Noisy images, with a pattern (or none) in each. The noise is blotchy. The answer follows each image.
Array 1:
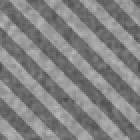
diagonal stripes
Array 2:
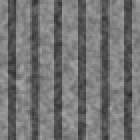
vertical stripes
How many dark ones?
6
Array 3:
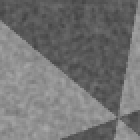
spokes from one point
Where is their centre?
bottom right
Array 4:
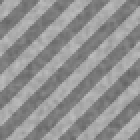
diagonal stripes
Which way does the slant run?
bottom left to top right
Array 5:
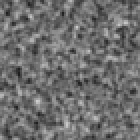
only noise
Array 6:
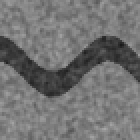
a wavy band
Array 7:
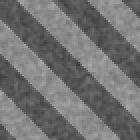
diagonal stripes
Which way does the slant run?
top left to bottom right
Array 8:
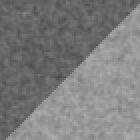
a sharp edge
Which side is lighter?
bottom right
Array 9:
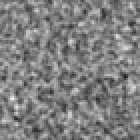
only noise
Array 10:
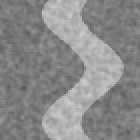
a wavy band
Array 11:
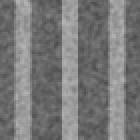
vertical stripes
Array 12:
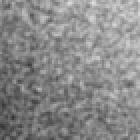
a smooth slope
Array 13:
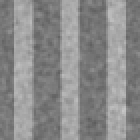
vertical stripes
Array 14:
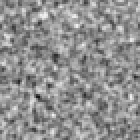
only noise
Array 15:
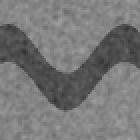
a wavy band
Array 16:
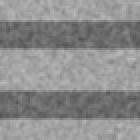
horizontal stripes
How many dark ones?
2
